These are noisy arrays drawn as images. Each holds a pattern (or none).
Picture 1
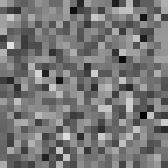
only noise
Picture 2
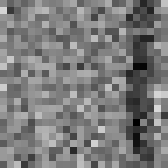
one band of columns
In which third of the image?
right
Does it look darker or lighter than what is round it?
darker
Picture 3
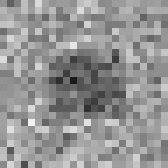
one block
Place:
centre
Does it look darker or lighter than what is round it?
darker
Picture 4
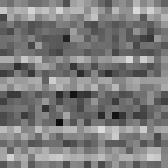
bands of rows
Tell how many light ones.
5
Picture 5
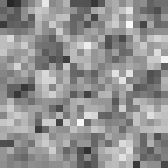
a checkerboard
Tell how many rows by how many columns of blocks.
5 by 5
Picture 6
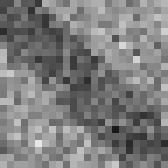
a diagonal band
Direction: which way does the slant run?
top left to bottom right
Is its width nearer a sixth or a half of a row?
a half
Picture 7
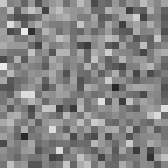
only noise
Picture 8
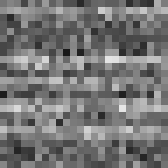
bands of rows
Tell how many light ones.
5
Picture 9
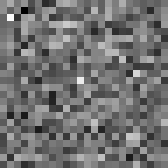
only noise
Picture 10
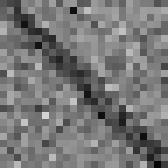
a diagonal band
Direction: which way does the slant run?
top left to bottom right
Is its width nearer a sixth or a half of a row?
a sixth
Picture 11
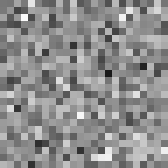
only noise
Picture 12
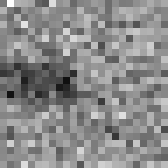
one block
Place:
middle left
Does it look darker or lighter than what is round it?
darker
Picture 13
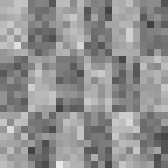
a checkerboard
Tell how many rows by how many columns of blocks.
3 by 6
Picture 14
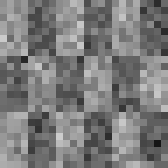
a checkerboard
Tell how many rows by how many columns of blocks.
3 by 6
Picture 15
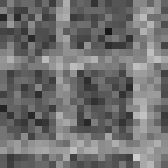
bands of rows crossing bands of columns
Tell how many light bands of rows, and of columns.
2 and 2
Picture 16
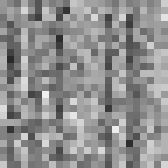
bands of columns
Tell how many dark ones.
5
